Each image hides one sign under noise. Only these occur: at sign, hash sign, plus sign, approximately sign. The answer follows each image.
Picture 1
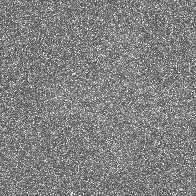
plus sign
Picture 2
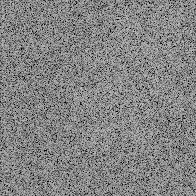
hash sign
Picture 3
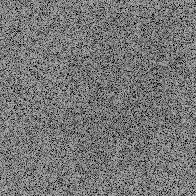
hash sign
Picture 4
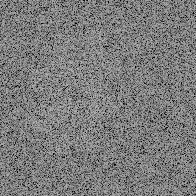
hash sign
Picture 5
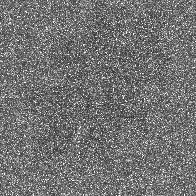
hash sign
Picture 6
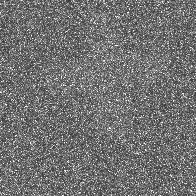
plus sign
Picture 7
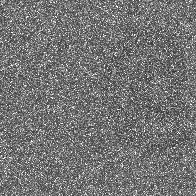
at sign
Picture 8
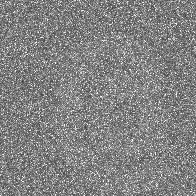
at sign
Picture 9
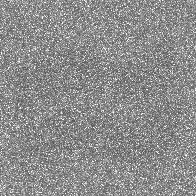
approximately sign
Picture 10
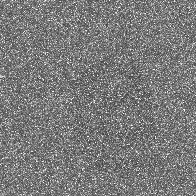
at sign
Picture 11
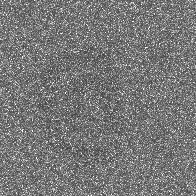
at sign
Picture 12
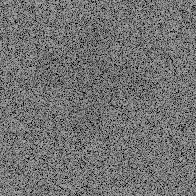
plus sign
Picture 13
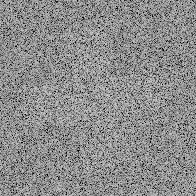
plus sign
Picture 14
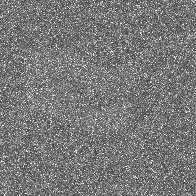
approximately sign
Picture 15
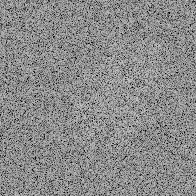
hash sign
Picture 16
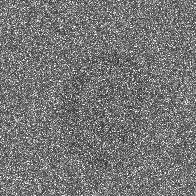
at sign
